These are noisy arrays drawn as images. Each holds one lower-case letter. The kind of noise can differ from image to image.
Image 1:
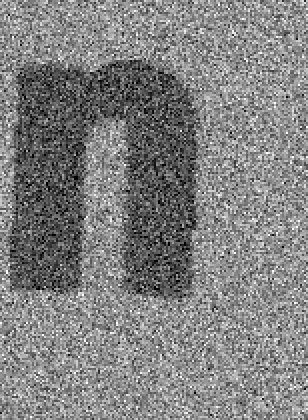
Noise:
independent entries
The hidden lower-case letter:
n
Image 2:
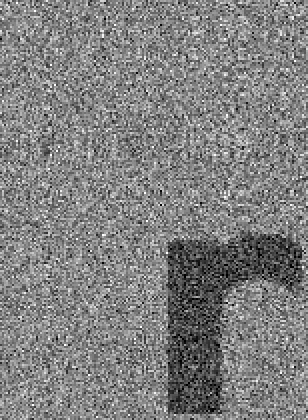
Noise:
low rank plus noise
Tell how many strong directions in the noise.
two
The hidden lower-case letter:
r
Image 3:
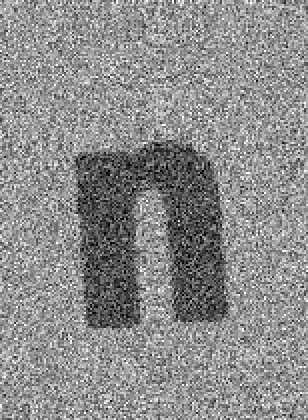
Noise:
low rank plus noise
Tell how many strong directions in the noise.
five to eight
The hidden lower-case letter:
n
